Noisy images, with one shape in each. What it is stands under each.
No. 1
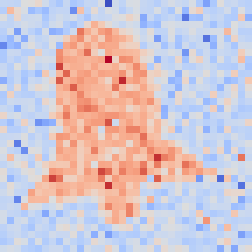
bell
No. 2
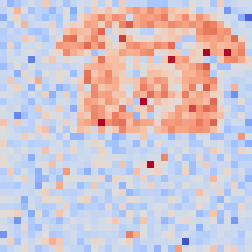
telephone
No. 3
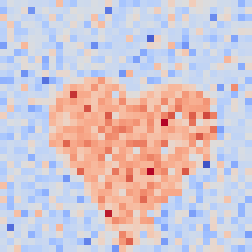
heart
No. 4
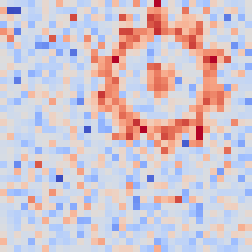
gear
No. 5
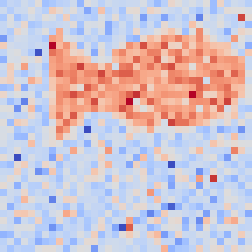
fish
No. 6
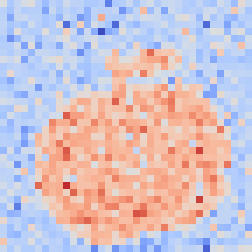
apple
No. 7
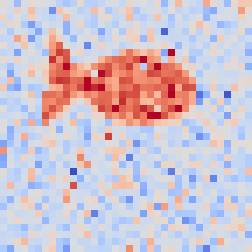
fish
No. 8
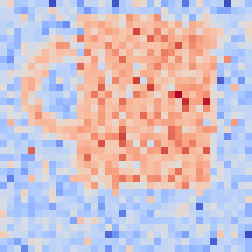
cup
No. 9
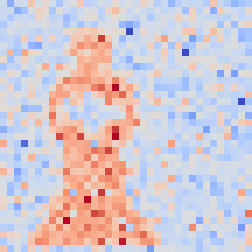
chess bishop
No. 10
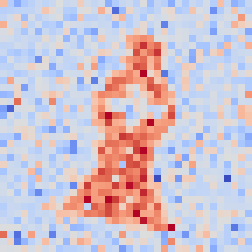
chess bishop
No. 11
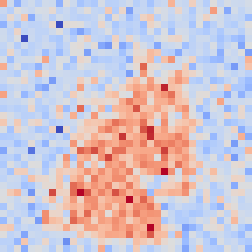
chess knight
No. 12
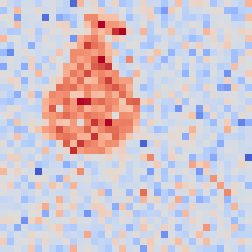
pear
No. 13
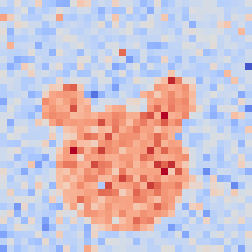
bear's head
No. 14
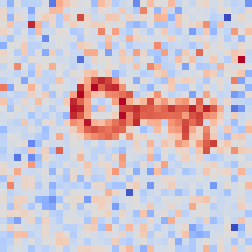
key
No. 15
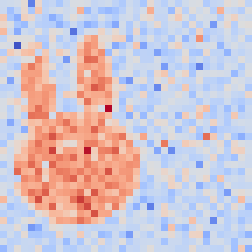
rabbit's head
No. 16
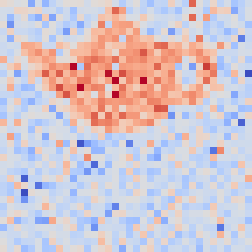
teapot
